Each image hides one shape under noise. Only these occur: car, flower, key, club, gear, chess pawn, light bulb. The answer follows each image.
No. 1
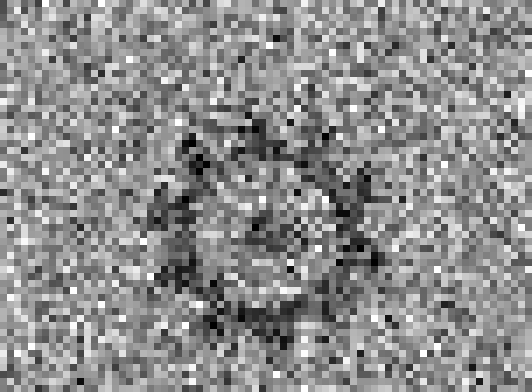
gear
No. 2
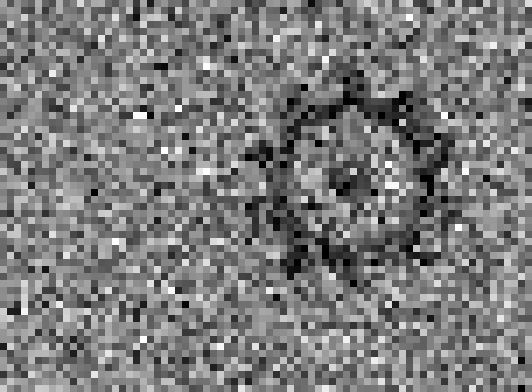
gear
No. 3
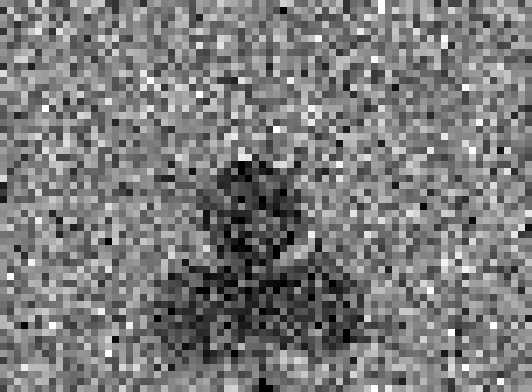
club
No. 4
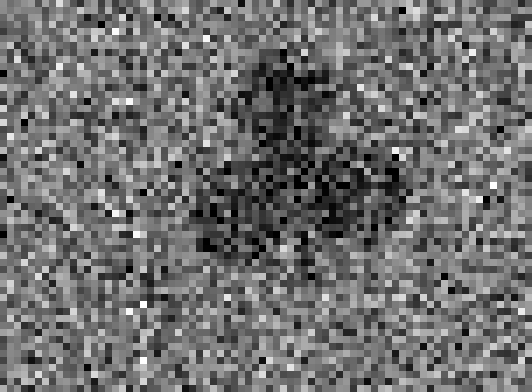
club
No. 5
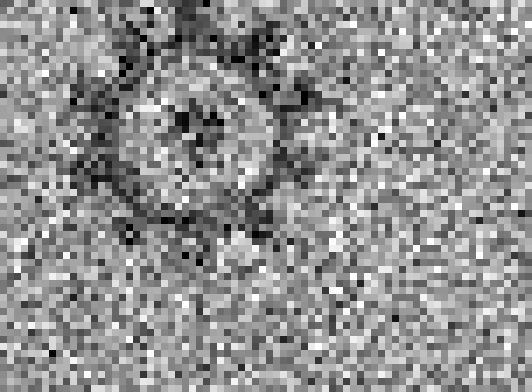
gear
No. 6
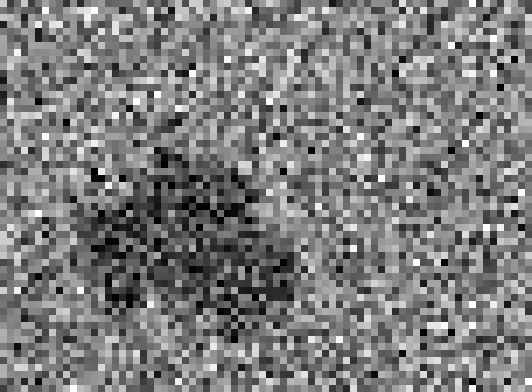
car
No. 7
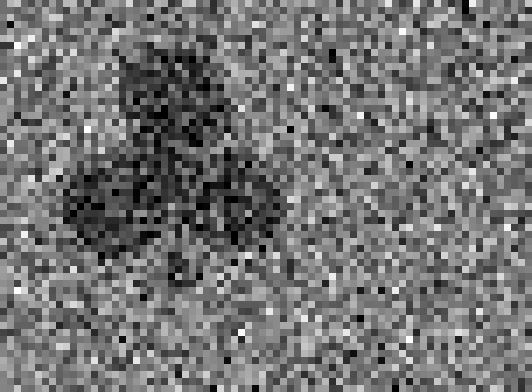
club
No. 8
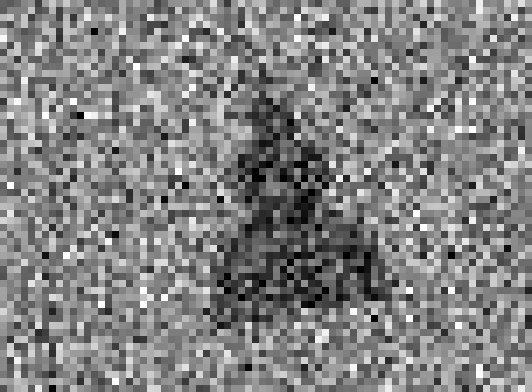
chess pawn
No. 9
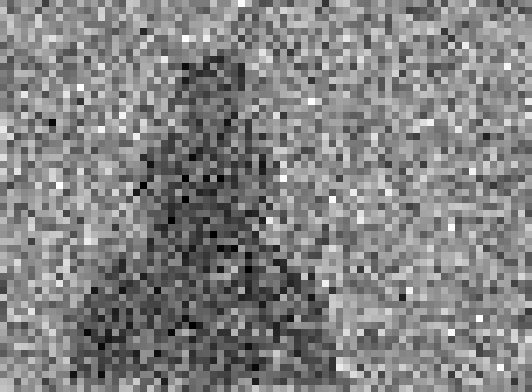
chess pawn
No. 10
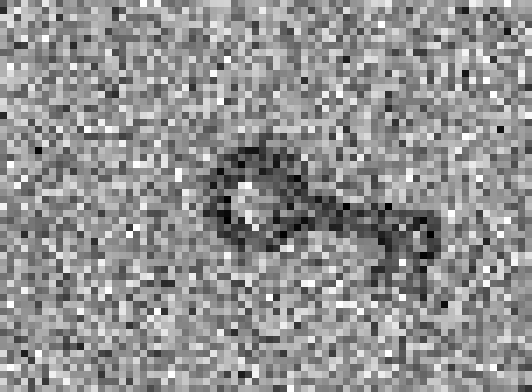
key
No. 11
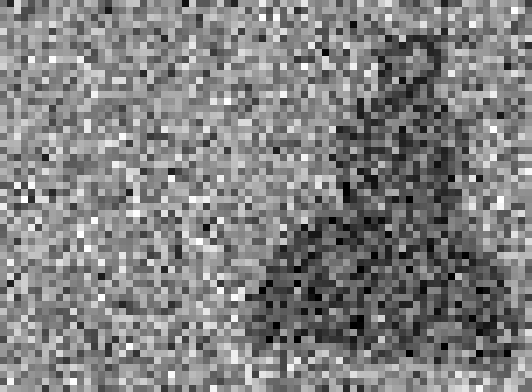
chess pawn
